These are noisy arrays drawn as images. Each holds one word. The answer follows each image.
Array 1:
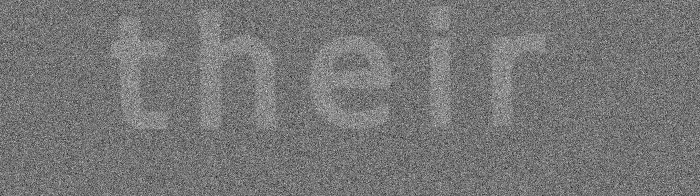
their
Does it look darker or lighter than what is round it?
lighter
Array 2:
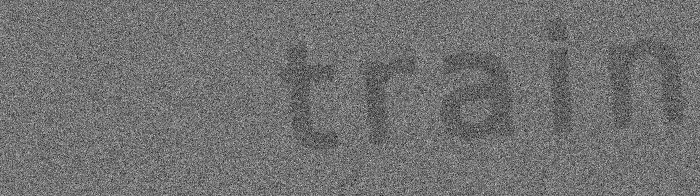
train
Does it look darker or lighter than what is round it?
darker
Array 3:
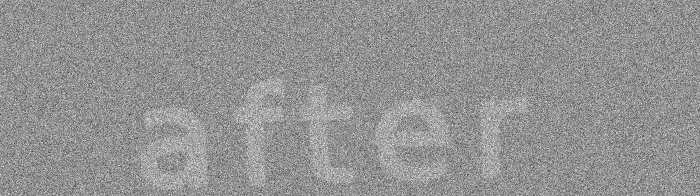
after
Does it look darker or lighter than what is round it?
lighter
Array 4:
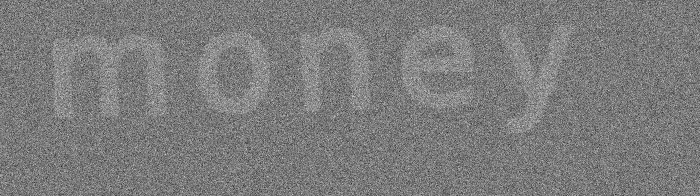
money
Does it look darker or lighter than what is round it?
lighter
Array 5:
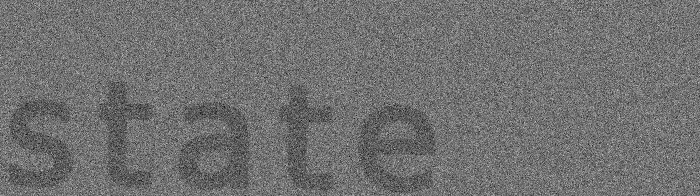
state
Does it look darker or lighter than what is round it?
darker
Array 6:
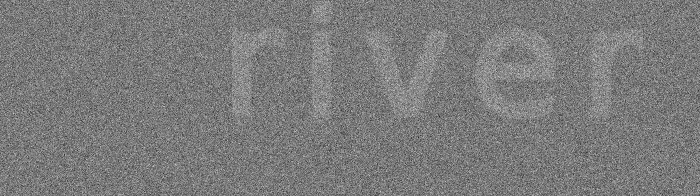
river
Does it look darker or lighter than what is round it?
lighter
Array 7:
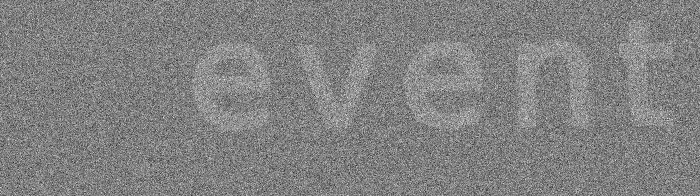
event
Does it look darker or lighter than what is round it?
lighter
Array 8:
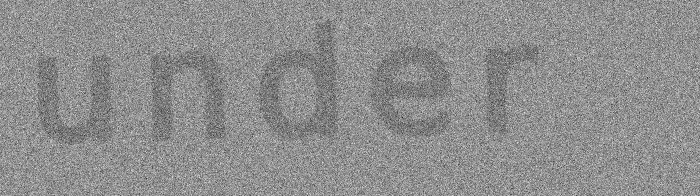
under
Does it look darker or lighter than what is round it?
darker
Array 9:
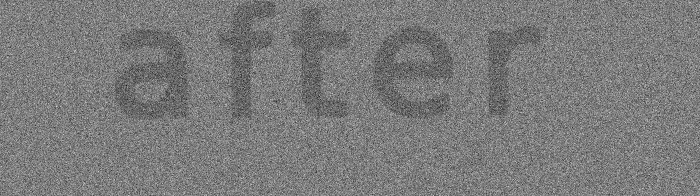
after
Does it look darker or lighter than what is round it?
darker
